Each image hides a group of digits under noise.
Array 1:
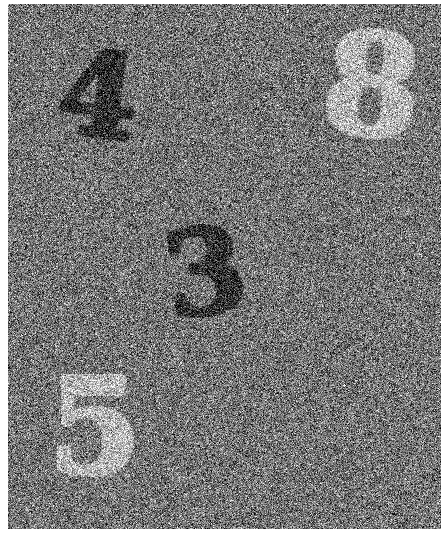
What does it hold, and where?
top left: dark 4; top right: light 8; centre: dark 3; bottom left: light 5
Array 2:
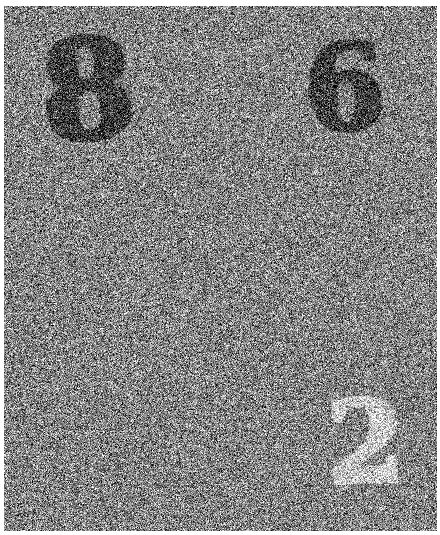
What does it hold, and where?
top left: dark 8; top right: dark 6; bottom right: light 2
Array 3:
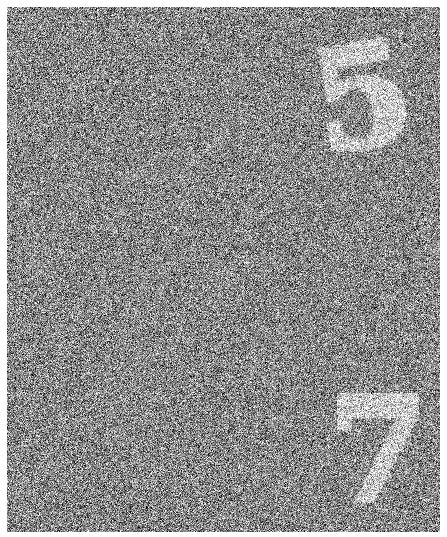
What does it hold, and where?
top right: light 5; bottom right: light 7
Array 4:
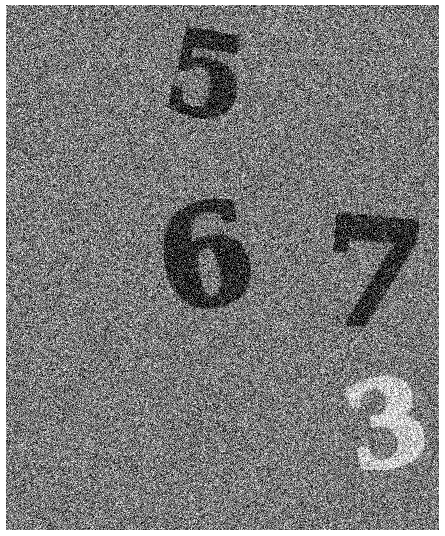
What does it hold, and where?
top middle: dark 5; centre: dark 6; middle right: dark 7; bottom right: light 3
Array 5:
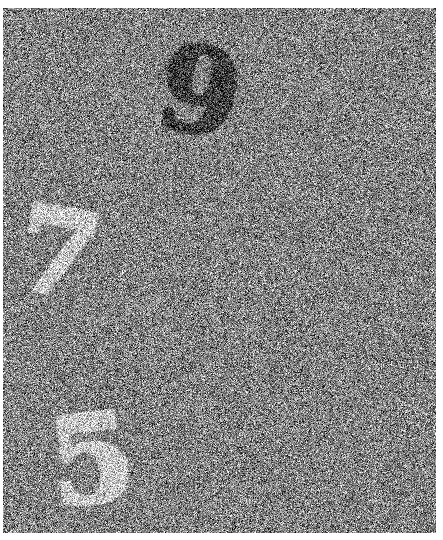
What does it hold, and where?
top middle: dark 9; middle left: light 7; bottom left: light 5
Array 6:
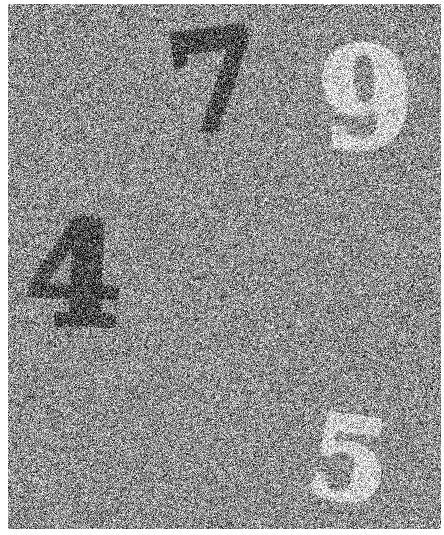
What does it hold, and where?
top middle: dark 7; top right: light 9; middle left: dark 4; bottom right: light 5
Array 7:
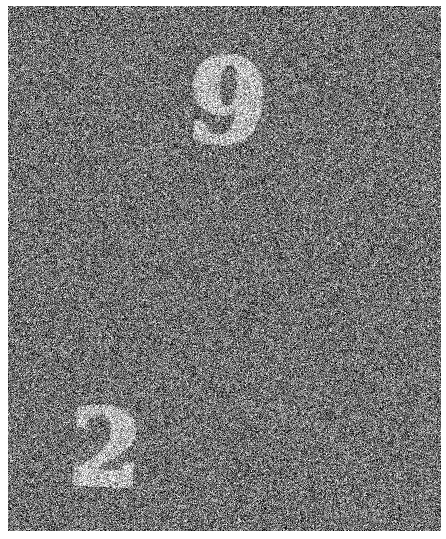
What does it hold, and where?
top middle: light 9; bottom left: light 2
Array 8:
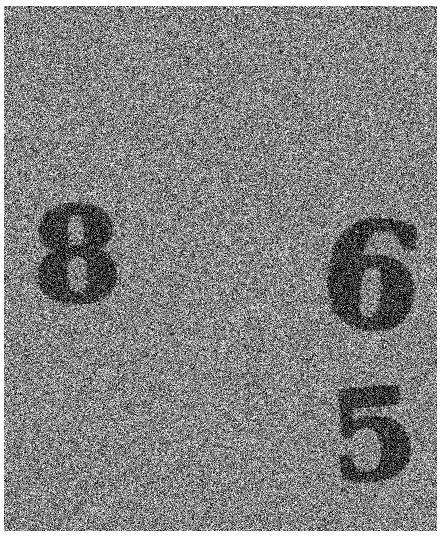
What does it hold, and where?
middle left: dark 8; middle right: dark 6; bottom right: dark 5
